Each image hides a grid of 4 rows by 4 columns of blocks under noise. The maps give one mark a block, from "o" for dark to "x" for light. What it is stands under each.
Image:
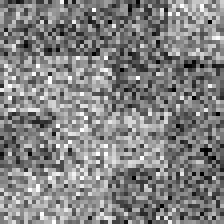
o o o x
x x o o
o x x o
x x o o
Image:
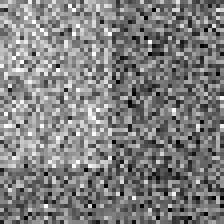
x x o o
x x o o
x x o o
o o o o
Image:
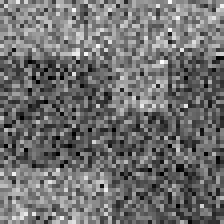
x x x x
o o x o
o o o o
x x o o
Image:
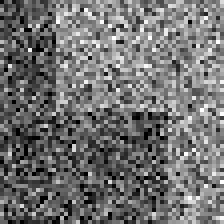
o x x x
o x x x
o o o x
o o o x
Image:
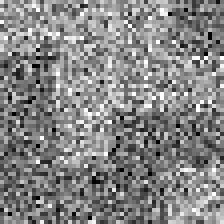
x x x o
o x x x
o x o o
o o o x
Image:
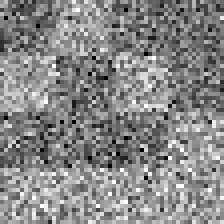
o x o o
x o x o
o o o x
x x x x
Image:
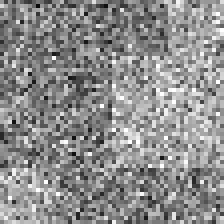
o o o x
o o x x
o o x x
x o o o
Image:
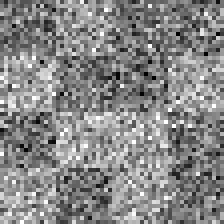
o x o o
x o o x
o x x o
x o x o
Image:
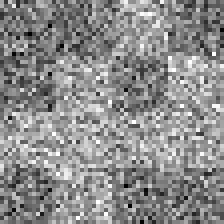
o o x o
o x o x
x x x x
o x o o
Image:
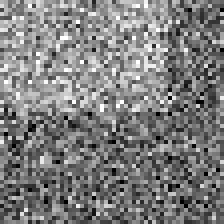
x x x o
x x x o
o o o o
o o o o
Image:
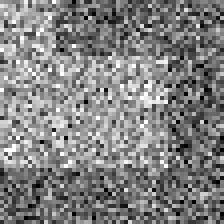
x o o o
x x x o
x x x o
o o o o
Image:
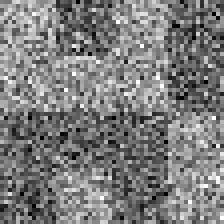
x o x o
x x x o
o o o x
o x o x
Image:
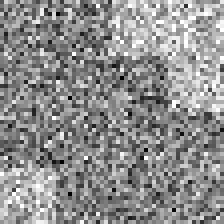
o o x x
o o o x
o o o o
x o o o
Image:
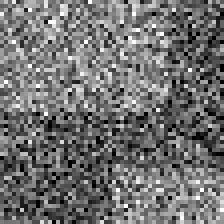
x x x o
x x x o
o o o o
o o x x
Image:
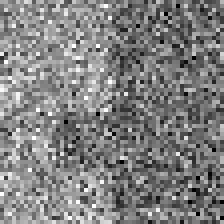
x x o o
x x o o
x o o o
x x o o
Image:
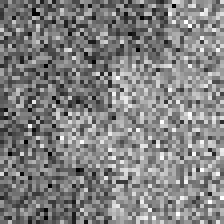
o o o x
o o x x
o x x x
o o x x
